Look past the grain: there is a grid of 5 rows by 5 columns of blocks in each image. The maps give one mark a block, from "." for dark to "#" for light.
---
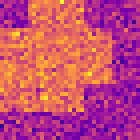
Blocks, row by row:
. # # . .
# # # # .
# # # # .
# # # . .
. . . . .
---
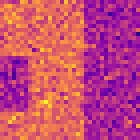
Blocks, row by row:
# # # . .
# # # . .
. # # . .
. # # . .
# # # . .
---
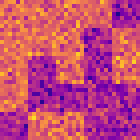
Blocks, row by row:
# # # # .
# # # . #
# . # . #
# . . . .
. # # . .
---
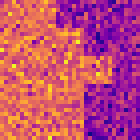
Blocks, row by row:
# # . . .
# # # . .
# # # # .
# # # . .
# # # . .
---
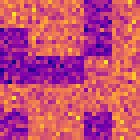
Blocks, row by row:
# # # . #
. # # . #
. . . # #
# # # # #
. # # . #
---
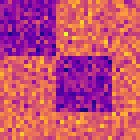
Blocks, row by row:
. . # # #
. . # # #
# # . . #
# # . . #
# # # # #
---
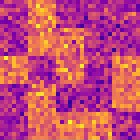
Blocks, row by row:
. # . . .
. # # . .
# . # . #
. # . . #
. # # # .
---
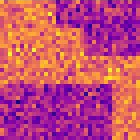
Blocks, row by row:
# # . . .
# # # . .
# # # # #
. . . . #
. . . . #
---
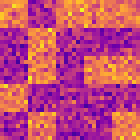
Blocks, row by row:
# . # # #
. # . . .
. # . # #
# . . . .
. # . . #
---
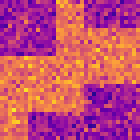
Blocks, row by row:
. . # . .
. . # # #
# # # # #
# # # . .
# . . . .
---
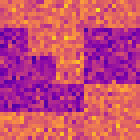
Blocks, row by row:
# # # # #
. # # . .
. . # . .
. . . # #
# # # # #
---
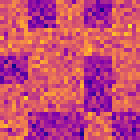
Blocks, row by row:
# . # . #
# # # # #
. # # . #
# # # . #
# . . # .
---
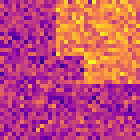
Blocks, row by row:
. . # # #
. . # # #
. . . # #
. . . . .
. . . . .
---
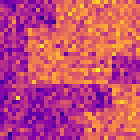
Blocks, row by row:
. . # # #
. # # # #
. # # # .
. . . . #
. . . # #
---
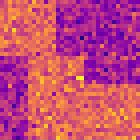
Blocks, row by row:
# # . . .
# # . . .
. # # . .
. # # # #
. # # # #
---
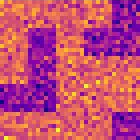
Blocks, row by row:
# # # # .
# . # . .
# . # # #
. . # # #
# # # # .
